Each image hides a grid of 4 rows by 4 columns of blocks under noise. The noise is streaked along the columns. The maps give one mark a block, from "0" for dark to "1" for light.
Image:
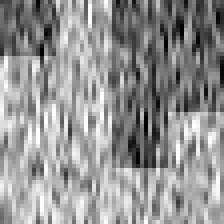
0100
1100
1101
1111
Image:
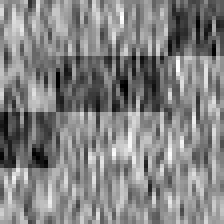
1110
1001
0111
1111
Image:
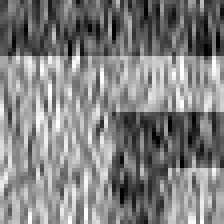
0000
1111
1100
1101
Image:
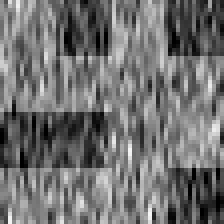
1010
1111
0011
1110
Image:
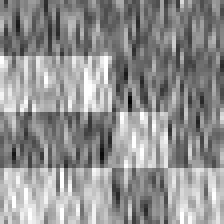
0000
1100
0010
1101
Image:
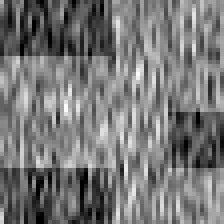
0011
1111
1110
0011
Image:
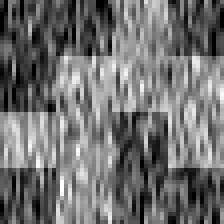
0010
0111
1101
0100
